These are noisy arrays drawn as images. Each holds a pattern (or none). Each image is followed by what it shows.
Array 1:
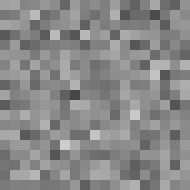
only noise
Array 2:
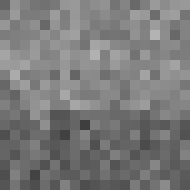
a sharp edge
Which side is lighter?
top
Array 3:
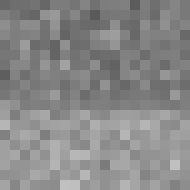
a sharp edge
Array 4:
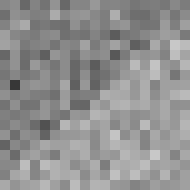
a sharp edge
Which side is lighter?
bottom right
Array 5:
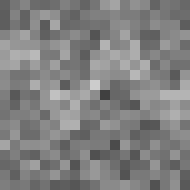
a wavy band
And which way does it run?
left to right
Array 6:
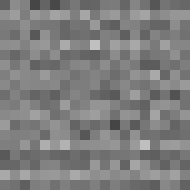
horizontal stripes
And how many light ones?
6
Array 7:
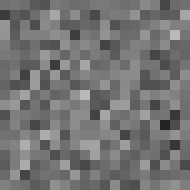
only noise
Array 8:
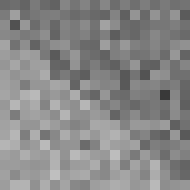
a sharp edge
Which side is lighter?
bottom left
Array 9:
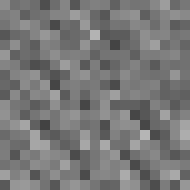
diagonal stripes
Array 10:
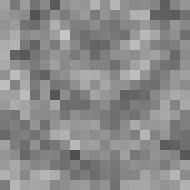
rings round one point
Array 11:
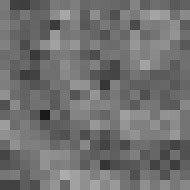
rings round one point
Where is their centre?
top right
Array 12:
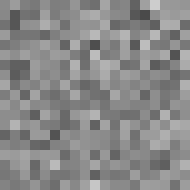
only noise
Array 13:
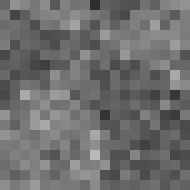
spokes from one point
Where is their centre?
top middle
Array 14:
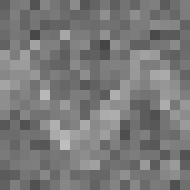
a wavy band
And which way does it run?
left to right
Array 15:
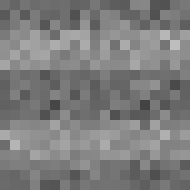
horizontal stripes
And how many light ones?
2
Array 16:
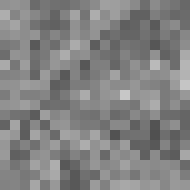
spokes from one point
